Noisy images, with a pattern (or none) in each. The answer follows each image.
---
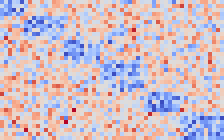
blocks along the diagonal
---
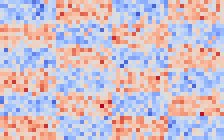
a checkerboard
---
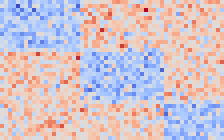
blocks along the diagonal
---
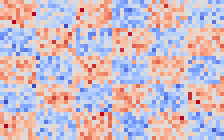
a checkerboard
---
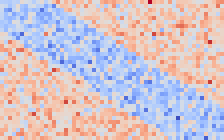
a diagonal band
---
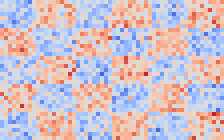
a checkerboard
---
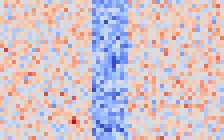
one band of columns
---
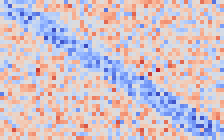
a diagonal band
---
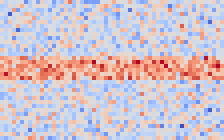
one band of rows
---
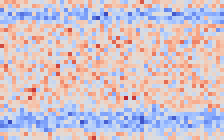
bands of rows
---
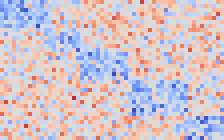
blocks along the diagonal
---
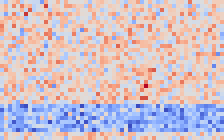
one band of rows
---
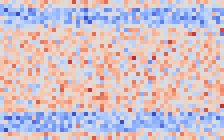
bands of rows
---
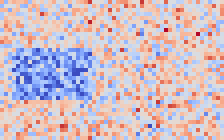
one block
